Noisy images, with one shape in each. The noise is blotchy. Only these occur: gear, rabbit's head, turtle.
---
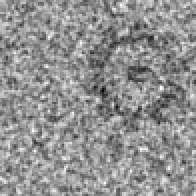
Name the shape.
gear
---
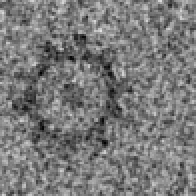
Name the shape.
gear
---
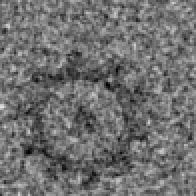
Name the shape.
gear
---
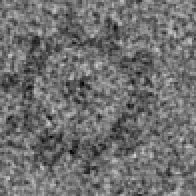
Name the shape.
gear
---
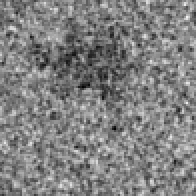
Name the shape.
turtle
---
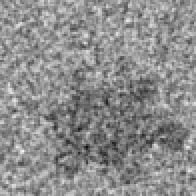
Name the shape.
turtle
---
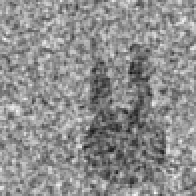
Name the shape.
rabbit's head
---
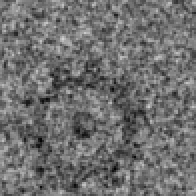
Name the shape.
gear
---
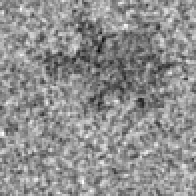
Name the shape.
turtle
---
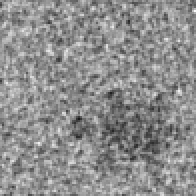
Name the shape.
turtle
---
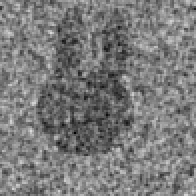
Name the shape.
rabbit's head
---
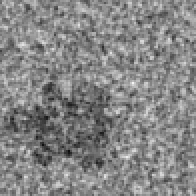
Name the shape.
turtle
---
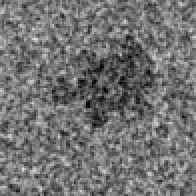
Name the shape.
turtle
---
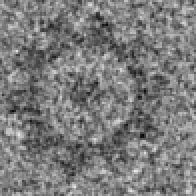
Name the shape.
gear
